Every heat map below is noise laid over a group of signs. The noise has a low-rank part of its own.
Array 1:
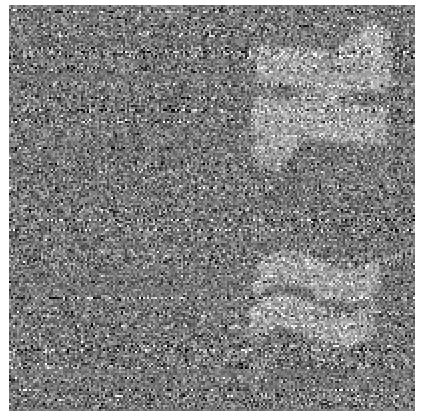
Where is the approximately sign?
bottom right
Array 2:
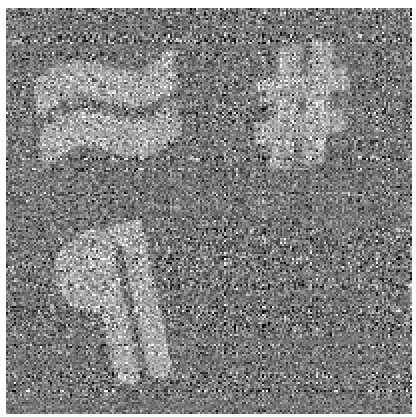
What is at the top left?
approximately sign
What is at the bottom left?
pilcrow
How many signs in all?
3
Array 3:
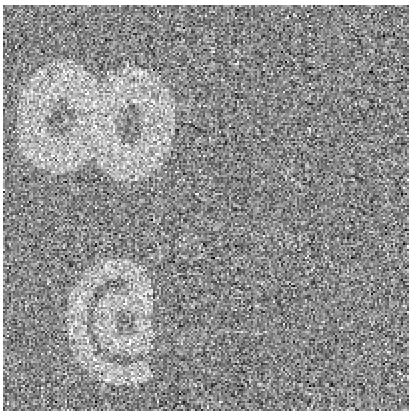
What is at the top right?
nothing
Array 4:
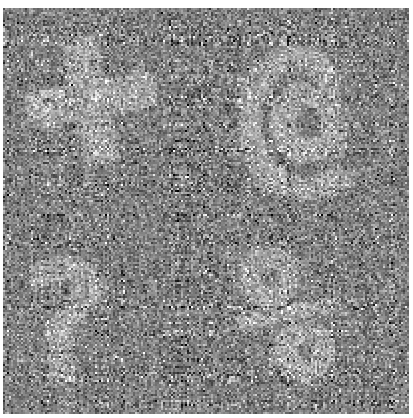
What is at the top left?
plus sign
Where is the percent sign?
bottom right
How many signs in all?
4
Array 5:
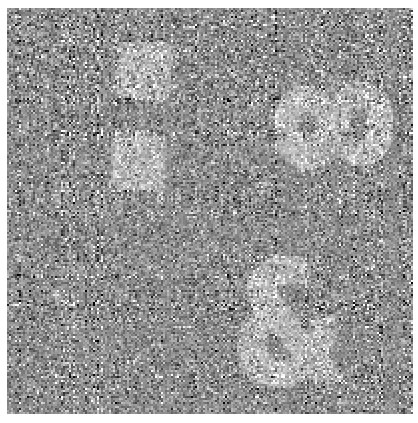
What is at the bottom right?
ampersand
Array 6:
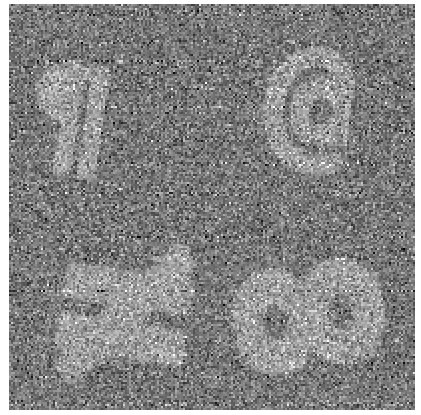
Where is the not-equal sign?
bottom left
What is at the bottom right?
infinity sign
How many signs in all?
4
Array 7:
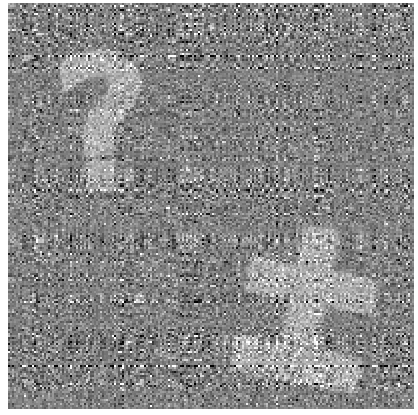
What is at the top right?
nothing
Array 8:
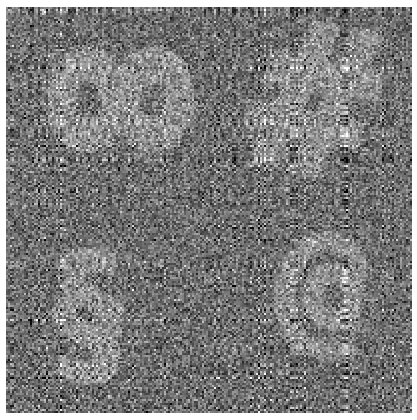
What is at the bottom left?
section sign
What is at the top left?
infinity sign
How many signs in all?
4
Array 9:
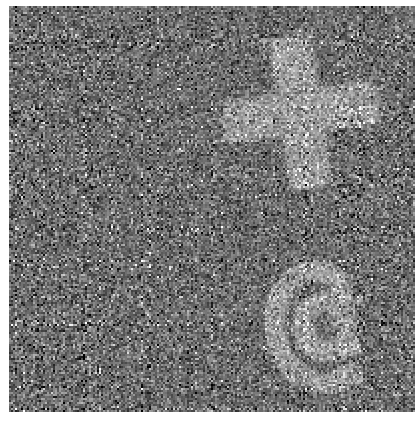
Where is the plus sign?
top right
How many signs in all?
2
